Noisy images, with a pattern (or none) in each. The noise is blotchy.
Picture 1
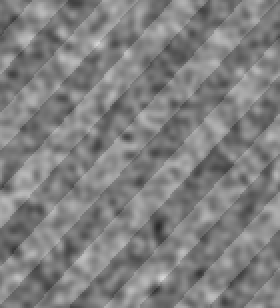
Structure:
diagonal stripes
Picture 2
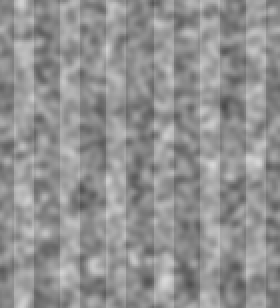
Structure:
vertical stripes
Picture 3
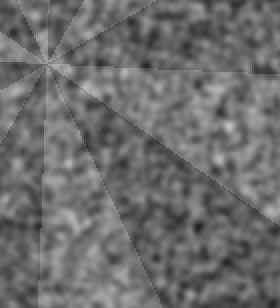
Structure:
spokes from one point
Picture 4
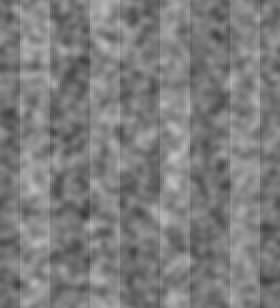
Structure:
vertical stripes
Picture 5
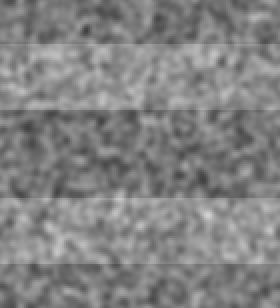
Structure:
horizontal stripes
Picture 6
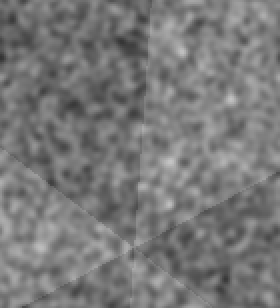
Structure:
spokes from one point
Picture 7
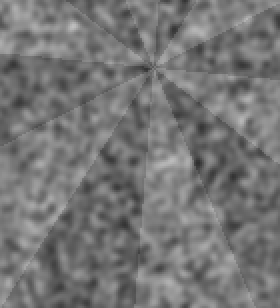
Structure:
spokes from one point
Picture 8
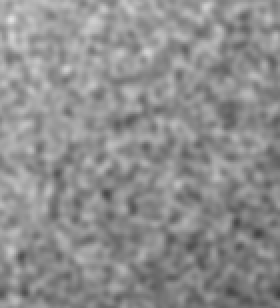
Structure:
a smooth slope
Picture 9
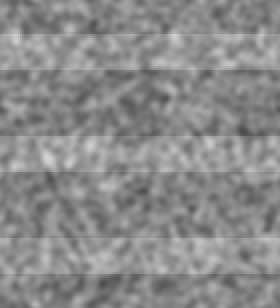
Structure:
horizontal stripes
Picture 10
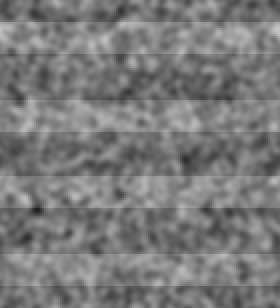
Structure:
horizontal stripes
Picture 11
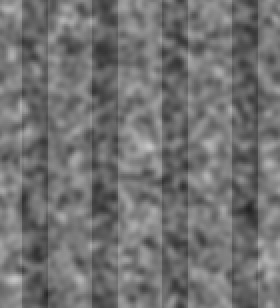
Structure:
vertical stripes
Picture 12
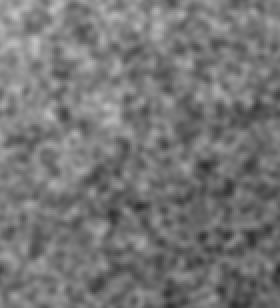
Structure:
a smooth slope
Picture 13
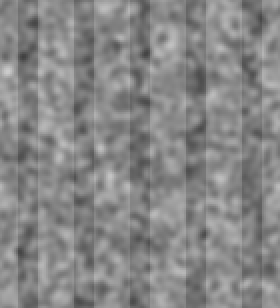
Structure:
vertical stripes
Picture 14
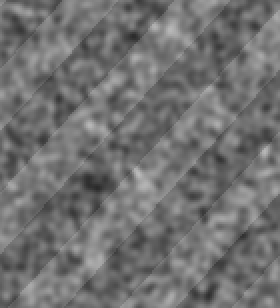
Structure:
diagonal stripes
